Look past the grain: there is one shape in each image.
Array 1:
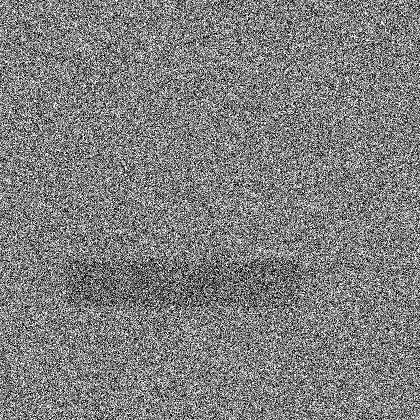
bar
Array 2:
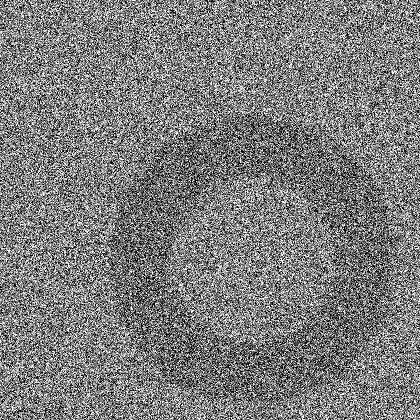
ring
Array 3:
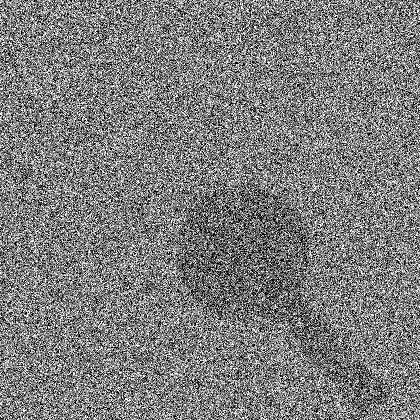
lollipop
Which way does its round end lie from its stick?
up and left
